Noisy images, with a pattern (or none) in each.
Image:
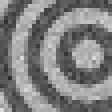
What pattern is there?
rings round one point
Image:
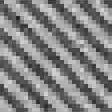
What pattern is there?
diagonal stripes
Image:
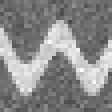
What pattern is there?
a wavy band
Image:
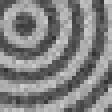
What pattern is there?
rings round one point
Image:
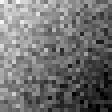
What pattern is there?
a smooth slope
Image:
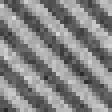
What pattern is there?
diagonal stripes
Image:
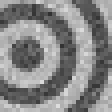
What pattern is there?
rings round one point
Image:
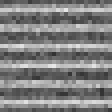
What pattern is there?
horizontal stripes
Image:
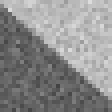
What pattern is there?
a sharp edge
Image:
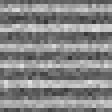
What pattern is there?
horizontal stripes
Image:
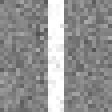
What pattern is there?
one vertical stripe
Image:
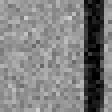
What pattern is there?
one vertical stripe
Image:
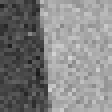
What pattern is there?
a sharp edge
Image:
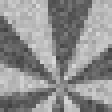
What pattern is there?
spokes from one point
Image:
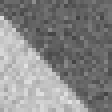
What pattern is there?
a sharp edge
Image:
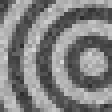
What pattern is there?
rings round one point
